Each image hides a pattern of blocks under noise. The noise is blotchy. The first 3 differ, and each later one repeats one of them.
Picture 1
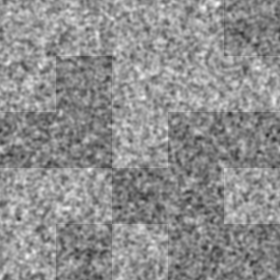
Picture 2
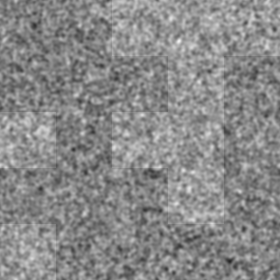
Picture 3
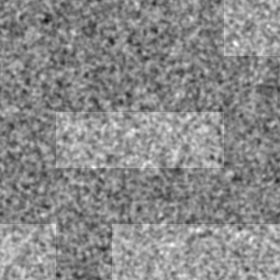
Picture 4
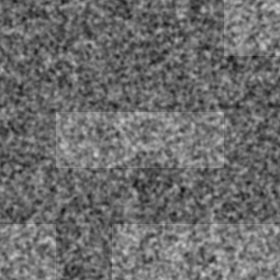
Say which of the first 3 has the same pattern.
3
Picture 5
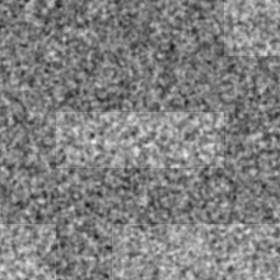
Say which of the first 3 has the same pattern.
3
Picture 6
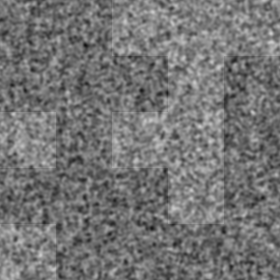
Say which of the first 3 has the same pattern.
2
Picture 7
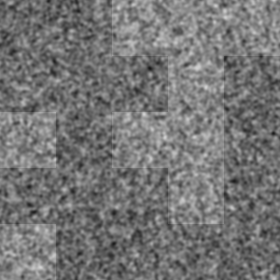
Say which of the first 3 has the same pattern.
2
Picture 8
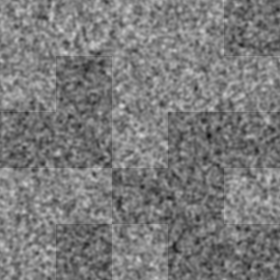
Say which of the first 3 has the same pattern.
1
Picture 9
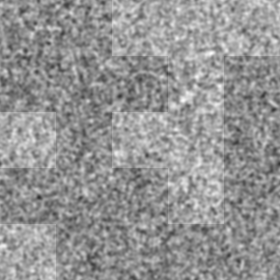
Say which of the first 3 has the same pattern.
2
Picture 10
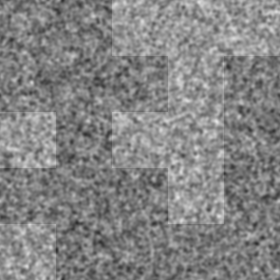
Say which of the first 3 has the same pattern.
2
